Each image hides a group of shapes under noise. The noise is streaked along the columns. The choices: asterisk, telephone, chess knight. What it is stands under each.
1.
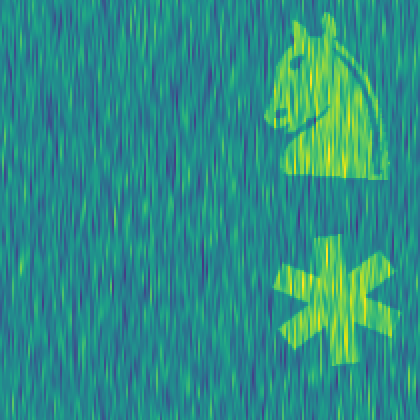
top right: light chess knight; bottom right: light asterisk
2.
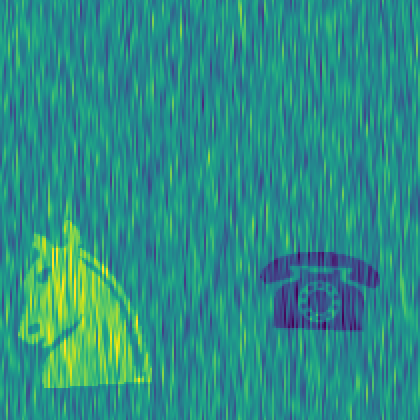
bottom left: light chess knight; bottom right: dark telephone
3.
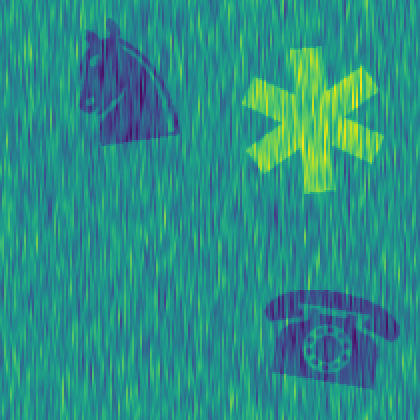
top left: dark chess knight; top right: light asterisk; bottom right: dark telephone
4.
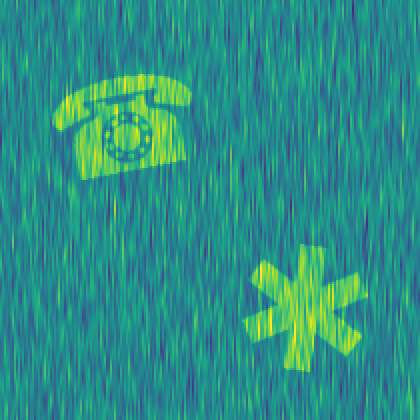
top left: light telephone; bottom right: light asterisk
